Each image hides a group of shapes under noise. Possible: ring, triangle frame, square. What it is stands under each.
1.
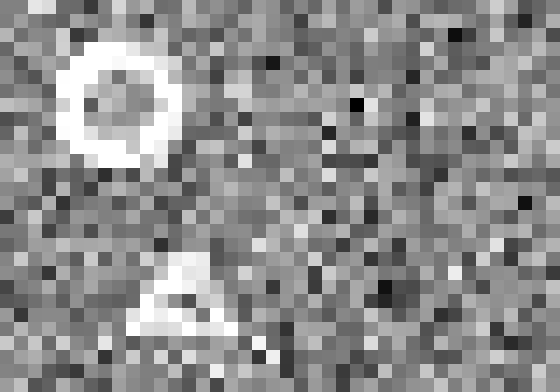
top left: light ring; bottom left: light triangle frame
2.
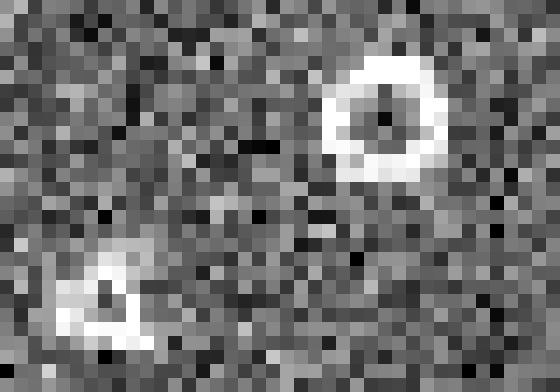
top right: light ring; bottom left: light triangle frame
